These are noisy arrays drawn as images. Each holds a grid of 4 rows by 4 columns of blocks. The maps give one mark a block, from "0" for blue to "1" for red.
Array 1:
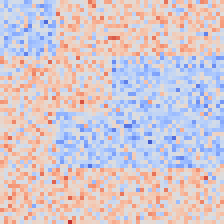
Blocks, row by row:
0111
1100
1000
1111
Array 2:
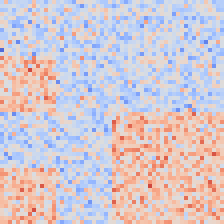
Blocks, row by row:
0000
1000
0011
1011
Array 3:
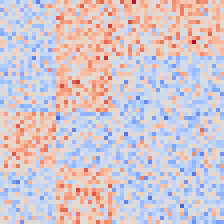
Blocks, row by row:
0111
0100
1000
0100
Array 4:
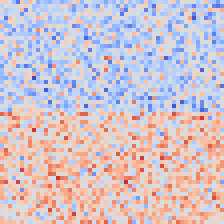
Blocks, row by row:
0000
0000
1111
1111
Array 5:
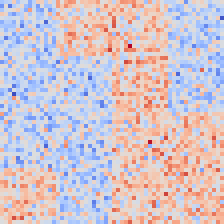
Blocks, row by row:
0110
0010
0011
1011
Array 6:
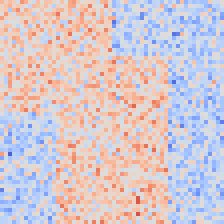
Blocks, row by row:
1100
1110
0110
0110
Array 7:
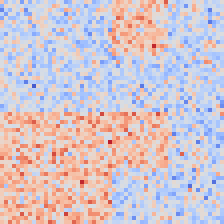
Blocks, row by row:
0010
0000
1110
1100
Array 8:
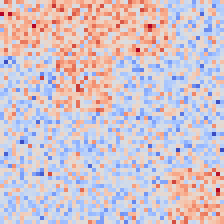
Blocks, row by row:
1110
0100
0000
0001
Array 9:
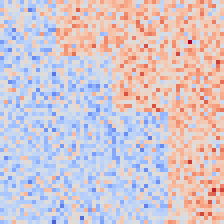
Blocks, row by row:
0111
0011
0001
0001
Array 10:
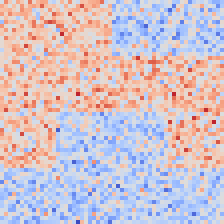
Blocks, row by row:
1100
1111
1001
0000
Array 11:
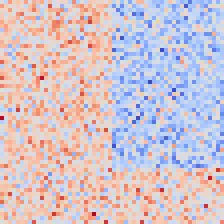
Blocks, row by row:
1100
1100
1100
1111
